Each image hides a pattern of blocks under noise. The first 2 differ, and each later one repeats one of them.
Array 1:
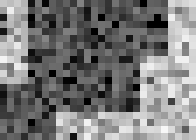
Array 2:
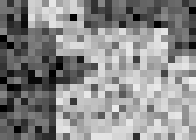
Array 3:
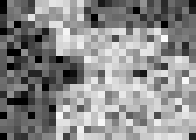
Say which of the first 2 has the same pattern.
2
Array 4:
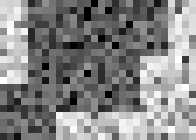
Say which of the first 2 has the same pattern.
1
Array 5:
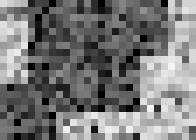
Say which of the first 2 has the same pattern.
1
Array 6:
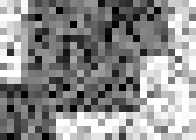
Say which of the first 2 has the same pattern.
1
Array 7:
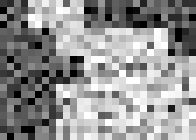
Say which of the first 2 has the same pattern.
2
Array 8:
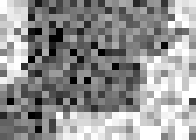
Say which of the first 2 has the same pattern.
1
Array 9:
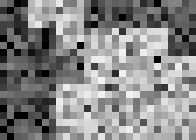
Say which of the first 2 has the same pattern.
2
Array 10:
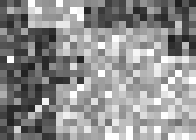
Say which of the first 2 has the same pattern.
2
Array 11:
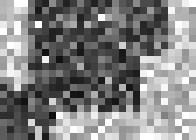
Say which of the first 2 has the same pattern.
1
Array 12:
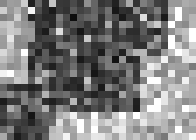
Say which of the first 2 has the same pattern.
1
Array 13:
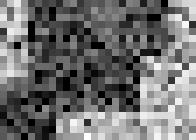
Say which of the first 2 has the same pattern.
1
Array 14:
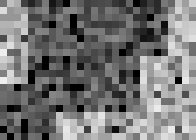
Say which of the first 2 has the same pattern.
1
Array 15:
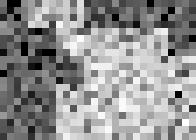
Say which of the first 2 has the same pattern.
2
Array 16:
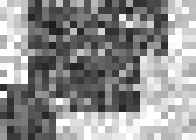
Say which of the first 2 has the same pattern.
1
